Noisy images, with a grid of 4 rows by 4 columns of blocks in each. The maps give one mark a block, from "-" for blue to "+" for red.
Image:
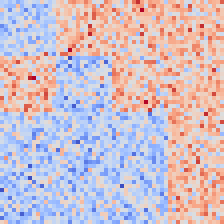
-+++
+-++
---+
---+
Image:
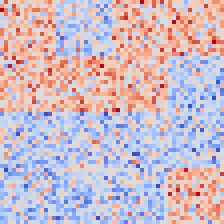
+-++
+++-
----
---+
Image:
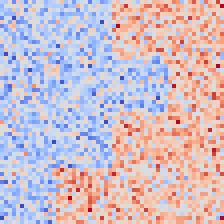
--++
---+
--++
-+++
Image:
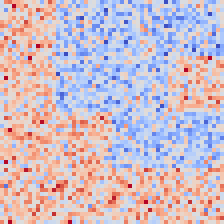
+---
+--+
++--
++++
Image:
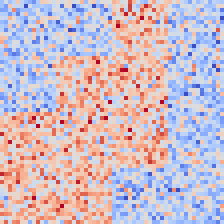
--+-
-++-
+++-
++--
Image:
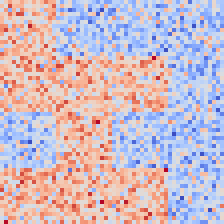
+---
+++-
-+--
+++-
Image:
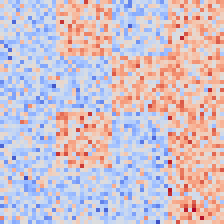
-+-+
--++
-+-+
---+
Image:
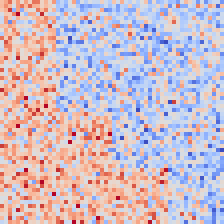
+---
+---
++--
+++-
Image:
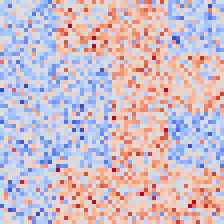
-++-
--++
--+-
-+++
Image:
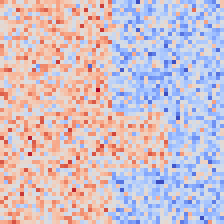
++--
++--
+++-
++--
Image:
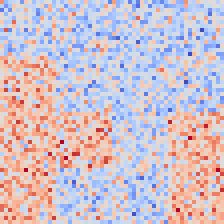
----
+---
++-+
+--+
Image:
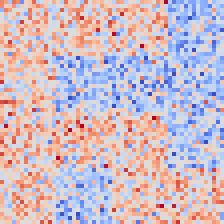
+++-
+---
+++-
+-++
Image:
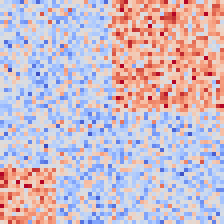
--++
--++
----
+---
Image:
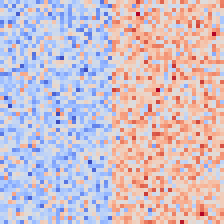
--++
--++
--++
--++
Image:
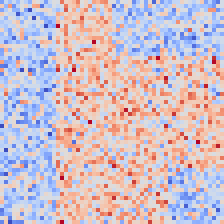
-+--
-+++
-+++
-++-
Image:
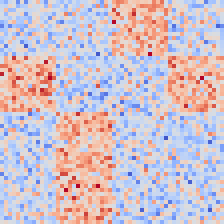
--+-
+--+
-+--
-+--
